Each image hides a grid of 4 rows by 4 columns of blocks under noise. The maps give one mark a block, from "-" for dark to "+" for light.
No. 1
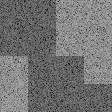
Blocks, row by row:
--++
--++
+--+
+---
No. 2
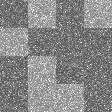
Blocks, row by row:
-+-+
+---
-+--
-++-
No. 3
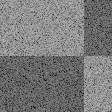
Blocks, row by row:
+++-
+++-
---+
---+
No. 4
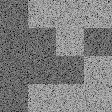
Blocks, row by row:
-+++
--+-
---+
-+++
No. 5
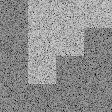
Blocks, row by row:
-+++
-++-
-+--
----
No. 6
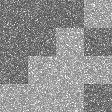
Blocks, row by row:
---+
--+-
-+++
+++-
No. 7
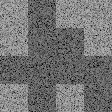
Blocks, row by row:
+-++
+--+
----
+-+-
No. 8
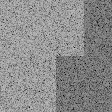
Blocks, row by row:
+++-
+++-
++--
++--
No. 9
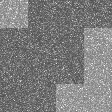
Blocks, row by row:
+---
---+
---+
--++
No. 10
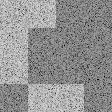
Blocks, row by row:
++--
+---
+---
-++-
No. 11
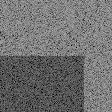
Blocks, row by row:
++++
++++
---+
---+
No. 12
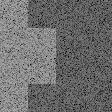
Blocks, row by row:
+---
++--
++--
+---
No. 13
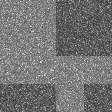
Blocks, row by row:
++--
++--
++++
--+-
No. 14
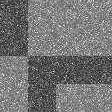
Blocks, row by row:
-+++
-+++
+---
+-++
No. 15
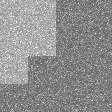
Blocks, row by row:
++--
++--
+---
----
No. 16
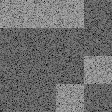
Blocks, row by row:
+++-
----
---+
--+-
